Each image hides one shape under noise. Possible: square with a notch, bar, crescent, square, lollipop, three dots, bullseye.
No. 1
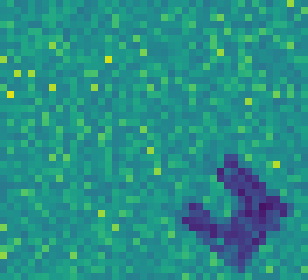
square with a notch
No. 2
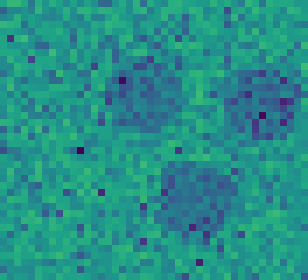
three dots
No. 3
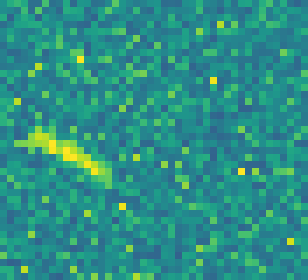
bar
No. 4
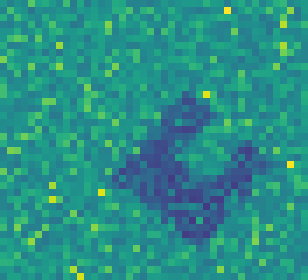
square with a notch
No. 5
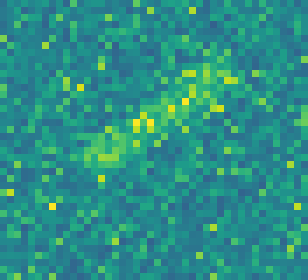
bar
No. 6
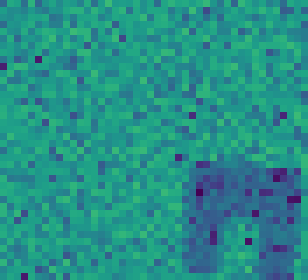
square with a notch
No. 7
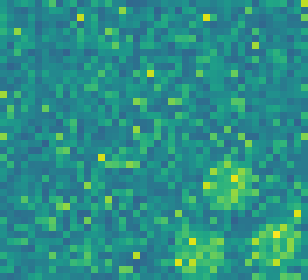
three dots
